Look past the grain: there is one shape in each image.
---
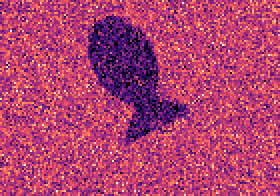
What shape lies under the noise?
fish
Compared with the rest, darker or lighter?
darker
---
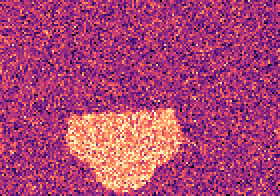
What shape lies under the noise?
cloud
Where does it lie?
bottom middle
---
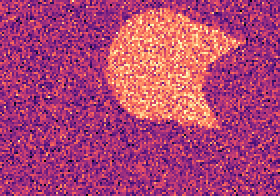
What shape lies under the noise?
cat's head
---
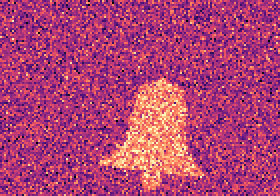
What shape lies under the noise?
bell
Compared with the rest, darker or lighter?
lighter
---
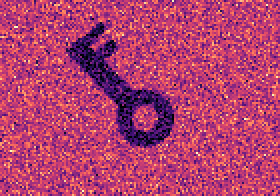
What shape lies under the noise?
key
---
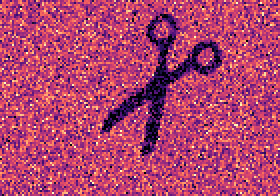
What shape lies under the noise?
pair of scissors
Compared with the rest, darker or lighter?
darker
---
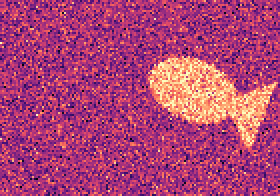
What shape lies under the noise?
fish
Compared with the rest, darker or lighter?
lighter
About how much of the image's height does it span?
half
